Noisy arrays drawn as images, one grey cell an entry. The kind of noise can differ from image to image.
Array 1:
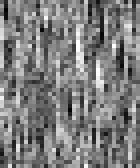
streaked along the columns
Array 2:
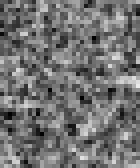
blotchy
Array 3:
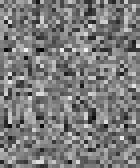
low rank plus noise
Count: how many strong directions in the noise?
three or four
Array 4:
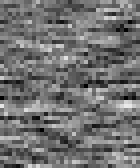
streaked along the rows
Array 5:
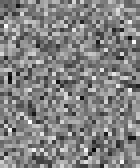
independent entries
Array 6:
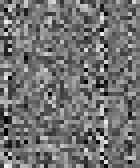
columns of uneven size
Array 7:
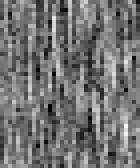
streaked along the columns
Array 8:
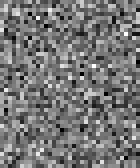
independent entries
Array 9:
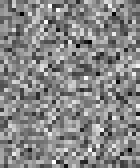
independent entries
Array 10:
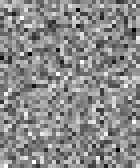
independent entries
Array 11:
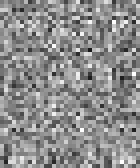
low rank plus noise
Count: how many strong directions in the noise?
two
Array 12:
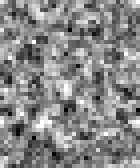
blotchy
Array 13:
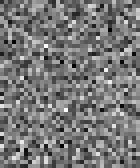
independent entries
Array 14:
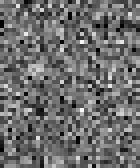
low rank plus noise
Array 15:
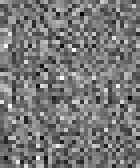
low rank plus noise
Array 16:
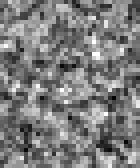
blotchy
